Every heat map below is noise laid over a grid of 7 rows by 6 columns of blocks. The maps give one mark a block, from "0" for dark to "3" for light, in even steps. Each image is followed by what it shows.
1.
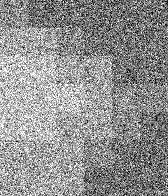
100000
221000
332200
333211
332210
222100
222000
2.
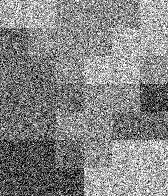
332223
122233
112332
111220
112211
001233
000333
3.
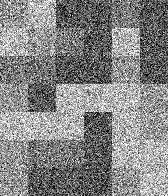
230010
321030
110020
203332
333032
211033
200023
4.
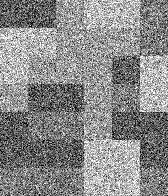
002331
332221
322203
200213
011200
000330
111331
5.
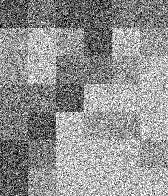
010011
232032
231123
110333
103223
013332
023333
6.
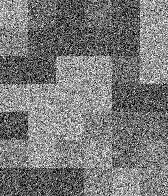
310103
200003
003313
333300
033211
232312
000232
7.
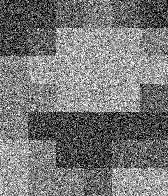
001210
013332
233333
223331
200000
320011
322133
